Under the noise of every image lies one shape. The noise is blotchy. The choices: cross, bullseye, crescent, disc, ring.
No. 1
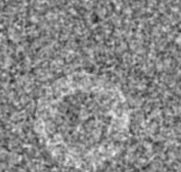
light ring
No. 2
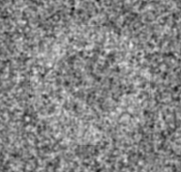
light ring
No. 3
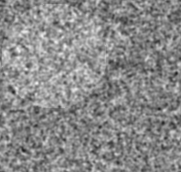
light disc
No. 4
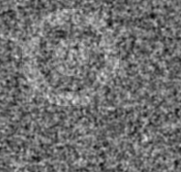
light bullseye
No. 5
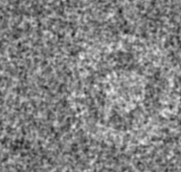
light bullseye
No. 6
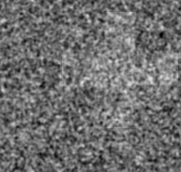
light cross
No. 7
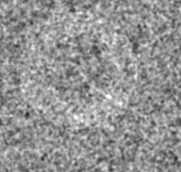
light ring
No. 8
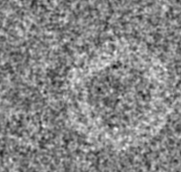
light ring
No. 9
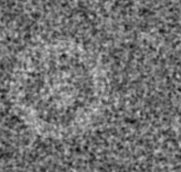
light bullseye
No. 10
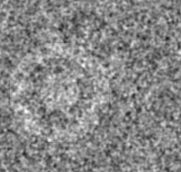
light bullseye
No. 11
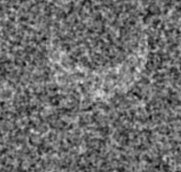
light crescent
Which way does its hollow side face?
up
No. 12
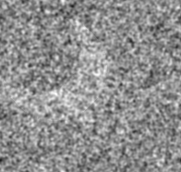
light crescent
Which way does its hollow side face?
up and left
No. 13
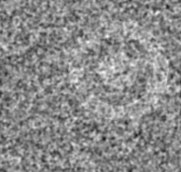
light bullseye
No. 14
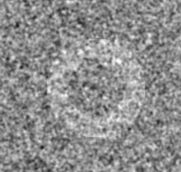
light ring
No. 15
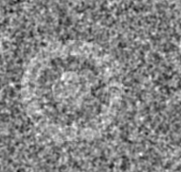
light bullseye
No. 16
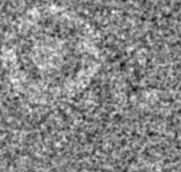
light bullseye
